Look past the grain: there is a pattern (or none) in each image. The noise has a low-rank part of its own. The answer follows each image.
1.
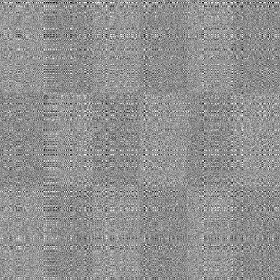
a checkerboard
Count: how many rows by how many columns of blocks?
3 by 6
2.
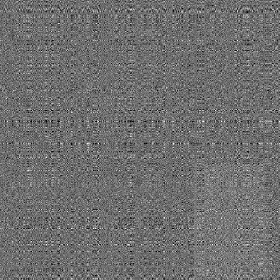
one block
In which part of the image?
bottom right
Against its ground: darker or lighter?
lighter
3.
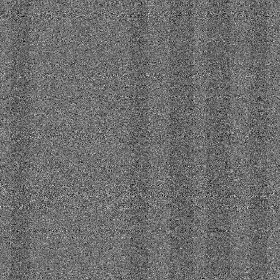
bands of columns
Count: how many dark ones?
5
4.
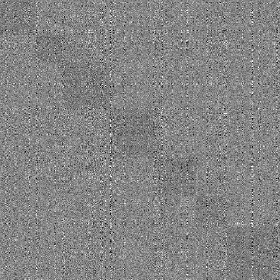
blocks along the diagonal
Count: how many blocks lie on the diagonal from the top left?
7
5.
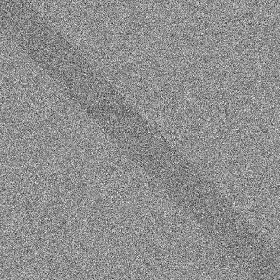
a diagonal band
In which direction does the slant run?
top left to bottom right
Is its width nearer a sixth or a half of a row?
a sixth
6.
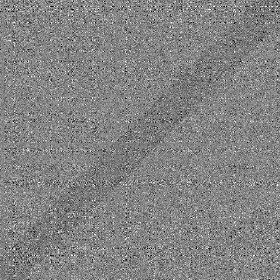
a diagonal band
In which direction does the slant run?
bottom left to top right
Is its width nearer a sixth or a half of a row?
a sixth
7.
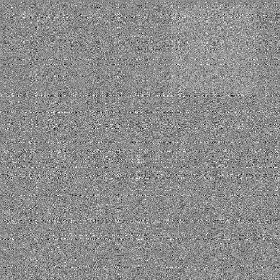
one block
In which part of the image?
top right
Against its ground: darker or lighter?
lighter
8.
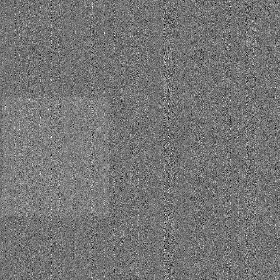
one block
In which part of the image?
middle left
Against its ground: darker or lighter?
lighter
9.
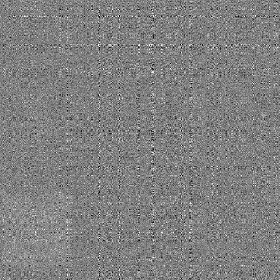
one block
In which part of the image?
bottom left
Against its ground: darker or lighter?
lighter
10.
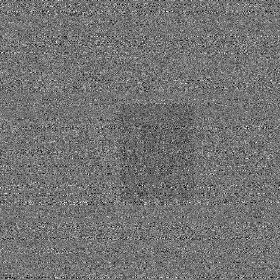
one block
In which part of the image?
centre
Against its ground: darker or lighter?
darker
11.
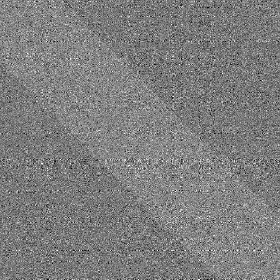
a diagonal band
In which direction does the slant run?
top left to bottom right
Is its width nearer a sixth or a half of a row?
a half
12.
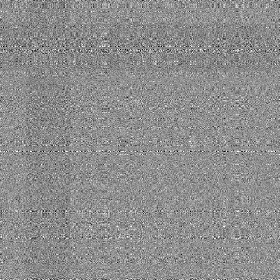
bands of rows crossing bands of columns
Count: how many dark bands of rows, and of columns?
1 and 1
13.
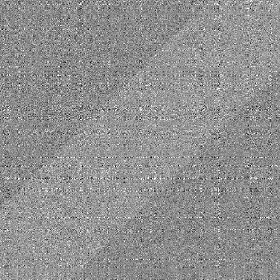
a diagonal band
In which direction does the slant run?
bottom left to top right
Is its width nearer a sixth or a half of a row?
a half
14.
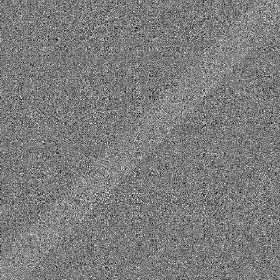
a diagonal band
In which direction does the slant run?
bottom left to top right
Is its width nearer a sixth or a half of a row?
a sixth
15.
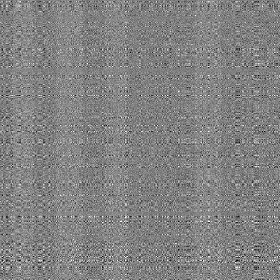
bands of columns
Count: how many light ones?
4
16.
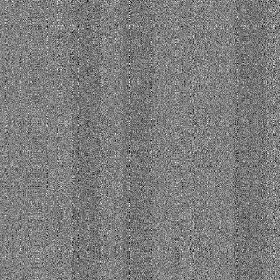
bands of columns
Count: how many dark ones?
3
